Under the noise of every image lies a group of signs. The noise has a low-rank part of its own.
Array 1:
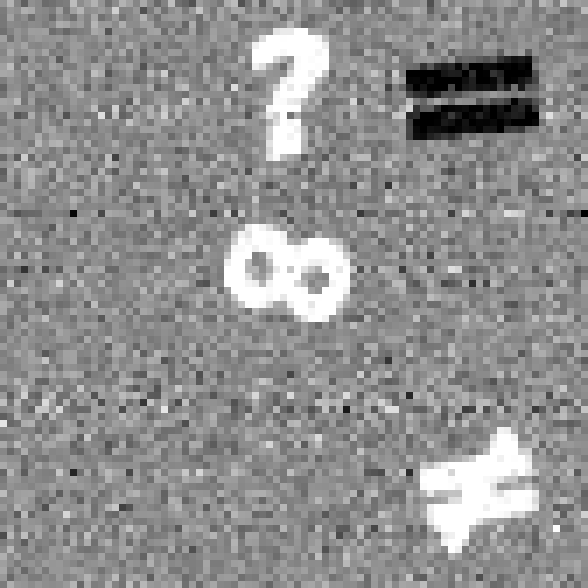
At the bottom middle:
nothing
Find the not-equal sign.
bottom right
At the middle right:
nothing
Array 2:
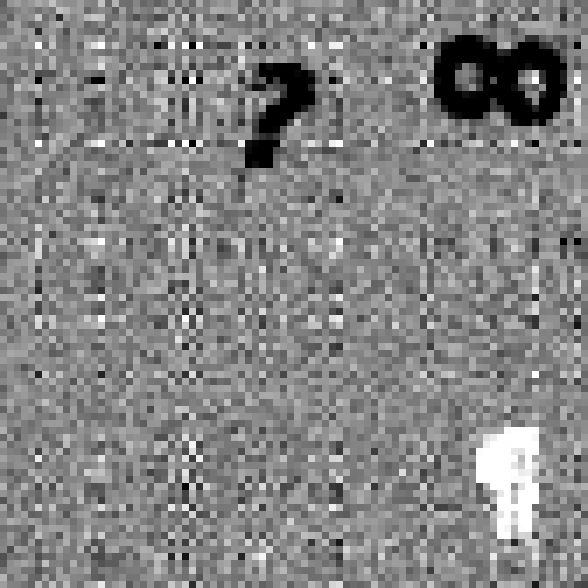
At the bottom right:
pilcrow
